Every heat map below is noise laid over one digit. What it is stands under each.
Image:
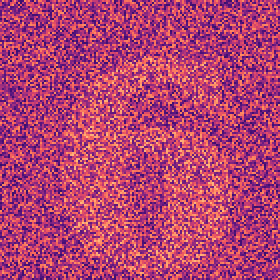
6
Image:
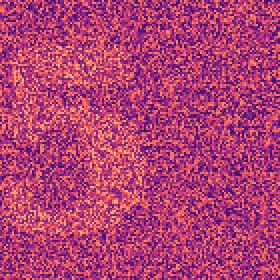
5
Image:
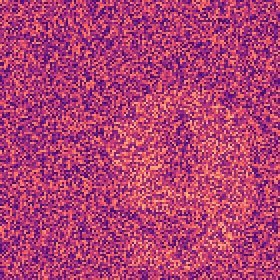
9
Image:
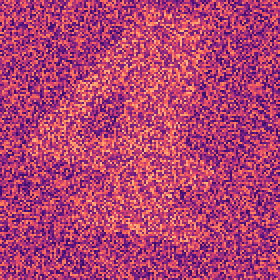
4
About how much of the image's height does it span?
nearly all
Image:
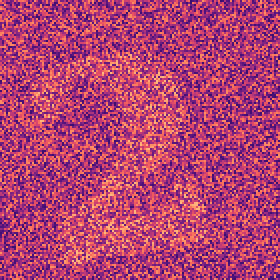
2
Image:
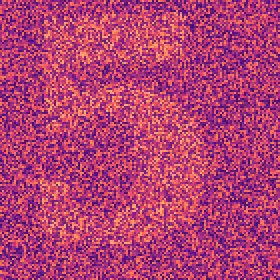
5
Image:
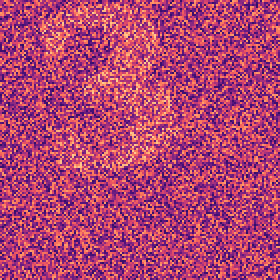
3
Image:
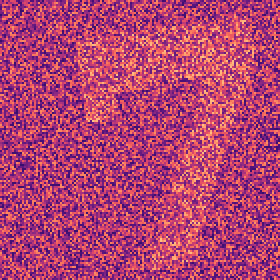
7
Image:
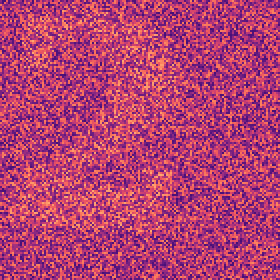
2
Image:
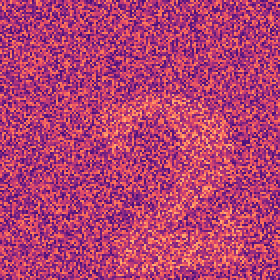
2
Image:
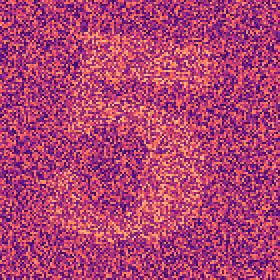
5
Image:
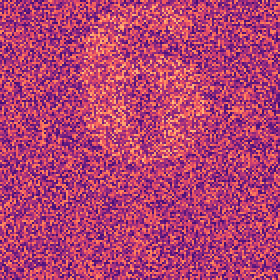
6
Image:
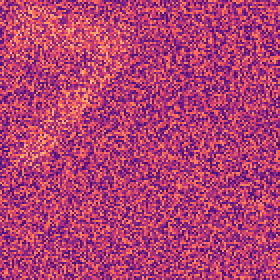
7
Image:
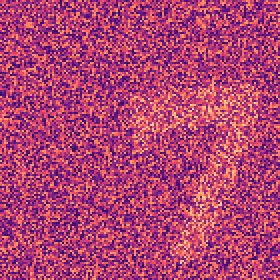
7
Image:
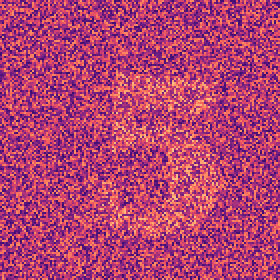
5
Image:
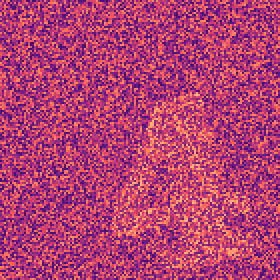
4
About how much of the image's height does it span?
two thirds
